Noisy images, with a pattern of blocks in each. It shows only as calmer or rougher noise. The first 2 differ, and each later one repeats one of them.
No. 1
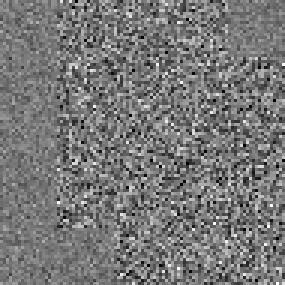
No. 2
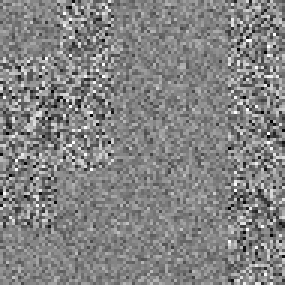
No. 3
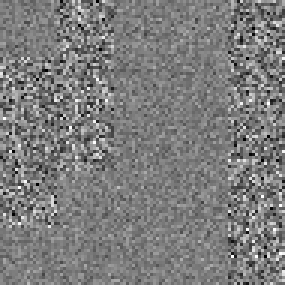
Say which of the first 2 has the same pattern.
2
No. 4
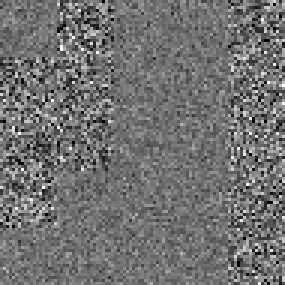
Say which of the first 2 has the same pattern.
2
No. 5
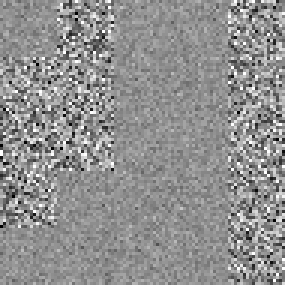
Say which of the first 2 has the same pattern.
2
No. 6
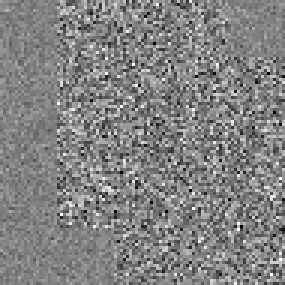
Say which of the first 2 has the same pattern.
1
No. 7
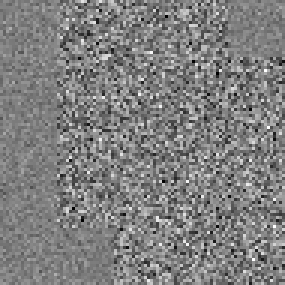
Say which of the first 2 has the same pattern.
1
